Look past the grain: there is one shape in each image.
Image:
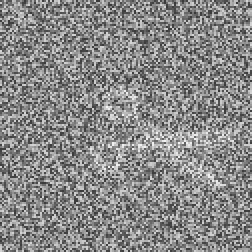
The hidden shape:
pair of scissors
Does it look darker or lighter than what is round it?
lighter
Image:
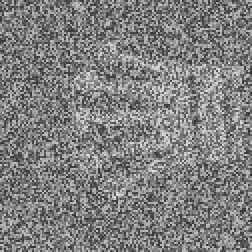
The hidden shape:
chess queen
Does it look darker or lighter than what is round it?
lighter
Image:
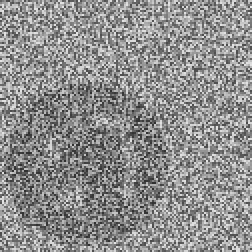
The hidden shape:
smiling face
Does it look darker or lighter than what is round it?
darker
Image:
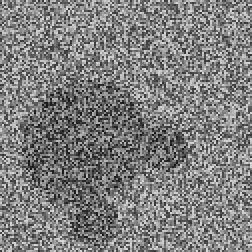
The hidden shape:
bear's head
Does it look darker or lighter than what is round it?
darker
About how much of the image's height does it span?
two thirds
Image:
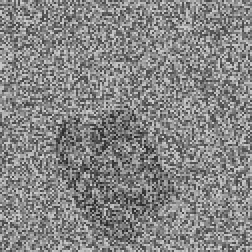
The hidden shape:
telephone
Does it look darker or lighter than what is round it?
darker
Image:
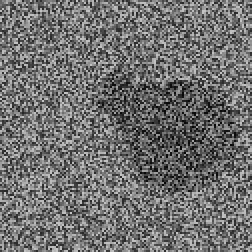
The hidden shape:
light bulb
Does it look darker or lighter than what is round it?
darker
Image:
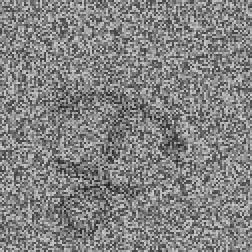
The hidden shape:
anchor
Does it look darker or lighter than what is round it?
darker
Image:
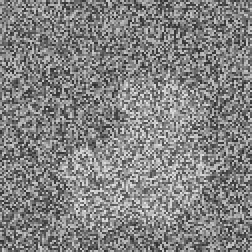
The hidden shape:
car
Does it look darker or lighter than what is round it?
lighter
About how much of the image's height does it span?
two thirds
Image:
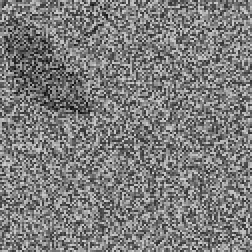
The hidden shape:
umbrella
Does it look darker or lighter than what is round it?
darker
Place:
top left
